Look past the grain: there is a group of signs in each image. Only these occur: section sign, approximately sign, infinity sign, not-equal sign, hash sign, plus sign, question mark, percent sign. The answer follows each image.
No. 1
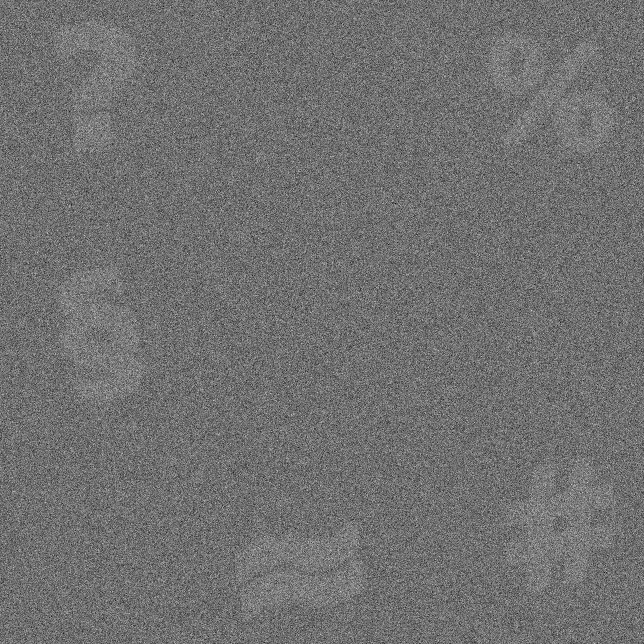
top left: light question mark; top right: light percent sign; middle left: light section sign; bottom middle: light approximately sign; bottom right: light hash sign
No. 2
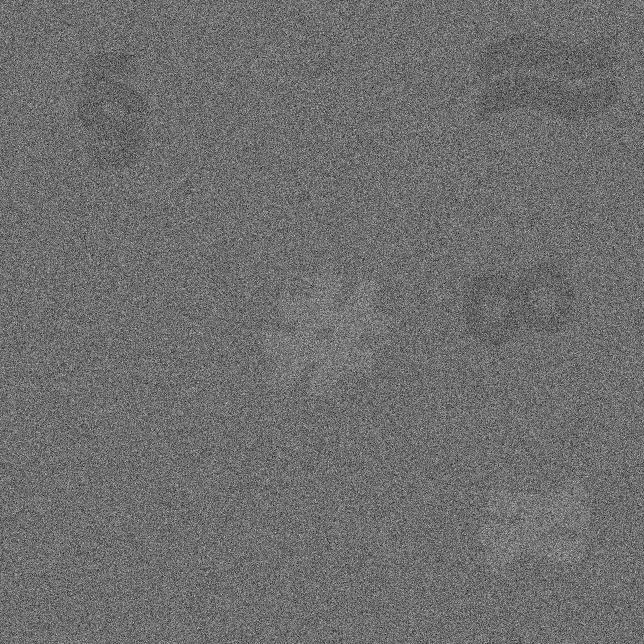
top left: dark section sign; top right: dark approximately sign; centre: light hash sign; middle right: dark infinity sign; bottom right: light not-equal sign
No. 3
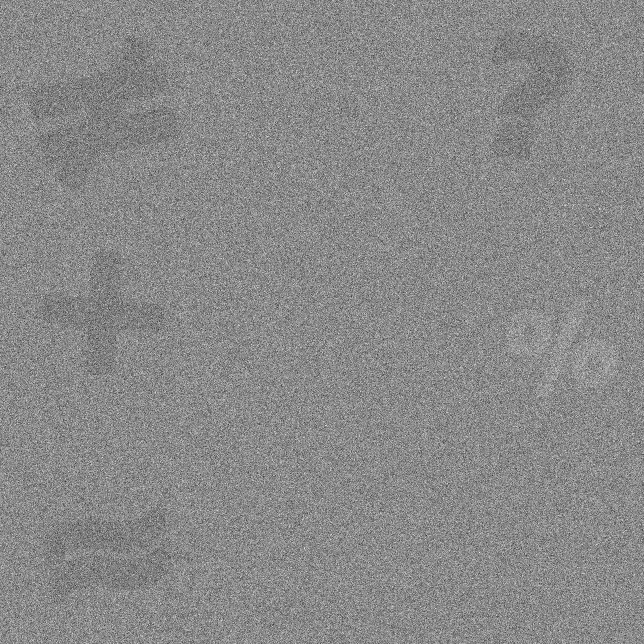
top left: dark not-equal sign; top right: dark question mark; middle left: dark plus sign; middle right: light percent sign; bottom left: dark approximately sign
